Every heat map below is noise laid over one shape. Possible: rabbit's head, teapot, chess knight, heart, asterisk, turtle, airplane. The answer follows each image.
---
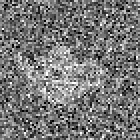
teapot
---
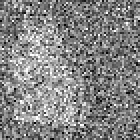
chess knight
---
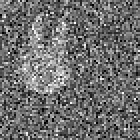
rabbit's head
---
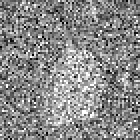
chess knight
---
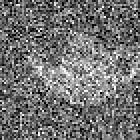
teapot
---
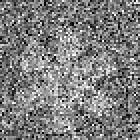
asterisk
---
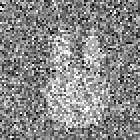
rabbit's head
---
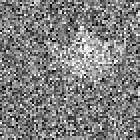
teapot
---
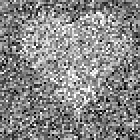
heart
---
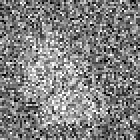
chess knight
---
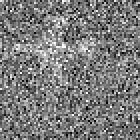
airplane
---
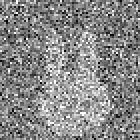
rabbit's head
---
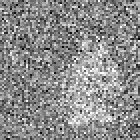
chess knight
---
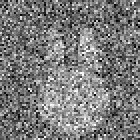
rabbit's head
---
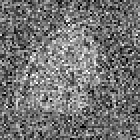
chess knight
